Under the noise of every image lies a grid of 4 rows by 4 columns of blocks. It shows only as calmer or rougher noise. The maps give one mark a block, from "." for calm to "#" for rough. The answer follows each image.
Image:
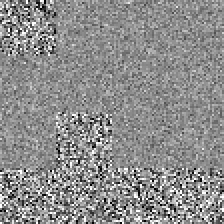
# . . .
. . . .
. # . .
# # # #
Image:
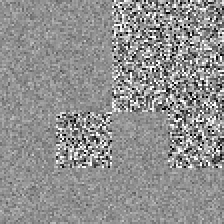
. . # #
. . # #
. # . #
. . . .
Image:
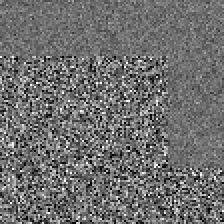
. . . .
# # # .
# # # .
# # # #
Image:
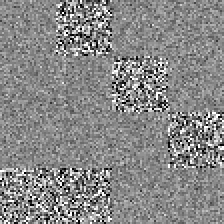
. # . .
. . # .
. . . #
# # . .
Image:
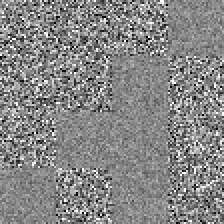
# # # .
# # . #
# . . #
. # . #
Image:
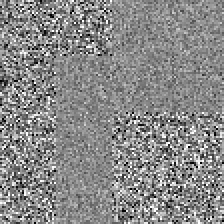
# # . .
# . . .
# . # #
# . # #
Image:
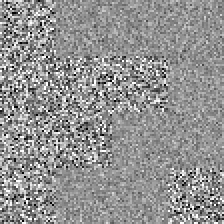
# . . .
# # # .
# # . .
# . . #
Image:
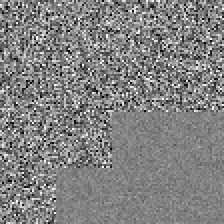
# # # #
# # # #
# # . .
# . . .
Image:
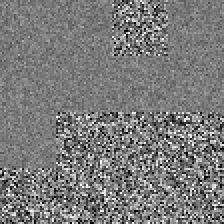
. . # .
. . . .
. # # #
# # # #
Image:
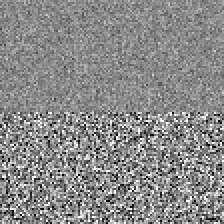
. . . .
. . . .
# # # #
# # # #
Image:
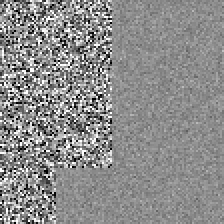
# # . .
# # . .
# # . .
# . . .
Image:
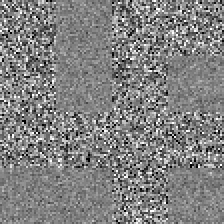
# . # #
# . # .
# # # #
. . # .
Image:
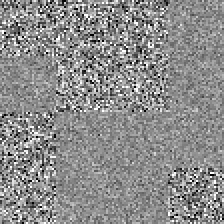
# # # .
. # # .
# . . .
# . . #
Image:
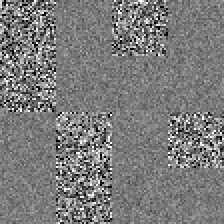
# . # .
# . . .
. # . #
. # . .
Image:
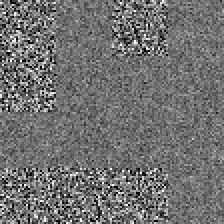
# . # .
# . . .
. . . .
# # # .
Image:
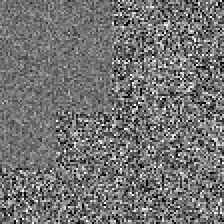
. . # #
. . # #
. # # #
# # # #
